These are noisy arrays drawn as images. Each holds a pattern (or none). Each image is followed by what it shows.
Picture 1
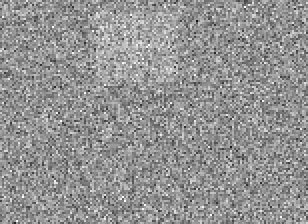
one block
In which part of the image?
top middle
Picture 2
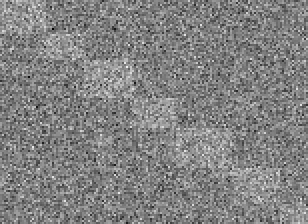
blocks along the diagonal
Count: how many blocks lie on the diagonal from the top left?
7
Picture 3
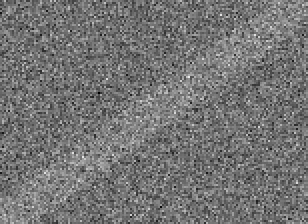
a diagonal band
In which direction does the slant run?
bottom left to top right
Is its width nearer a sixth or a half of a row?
a sixth
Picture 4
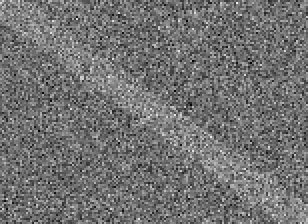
a diagonal band
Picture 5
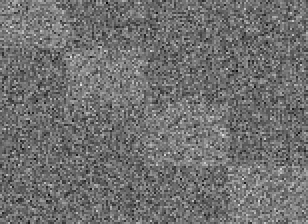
blocks along the diagonal
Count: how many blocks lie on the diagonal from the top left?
4
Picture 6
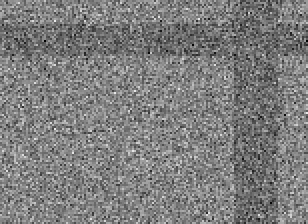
bands of rows crossing bands of columns
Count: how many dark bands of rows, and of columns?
1 and 1
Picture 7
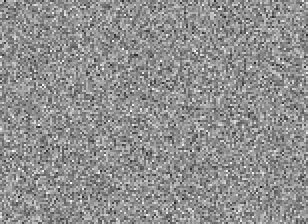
only noise
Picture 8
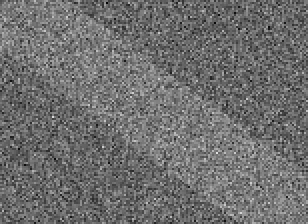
a diagonal band
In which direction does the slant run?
top left to bottom right
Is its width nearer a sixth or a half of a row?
a half
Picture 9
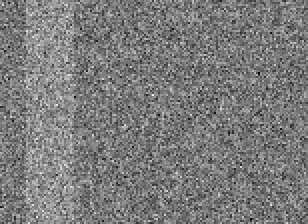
one band of columns
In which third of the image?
left
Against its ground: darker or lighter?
lighter
